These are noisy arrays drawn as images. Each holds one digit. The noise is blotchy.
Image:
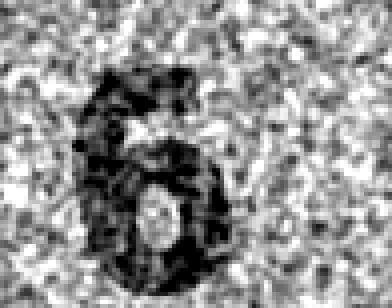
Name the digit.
6
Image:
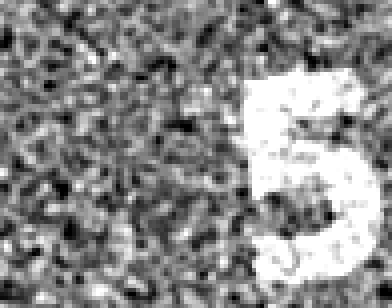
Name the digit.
5
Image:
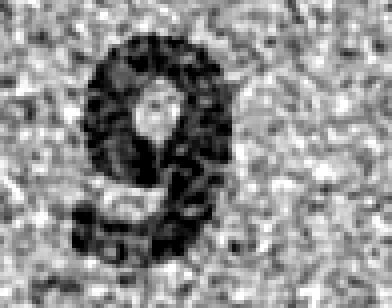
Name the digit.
9
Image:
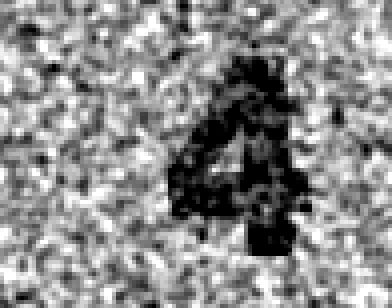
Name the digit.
4
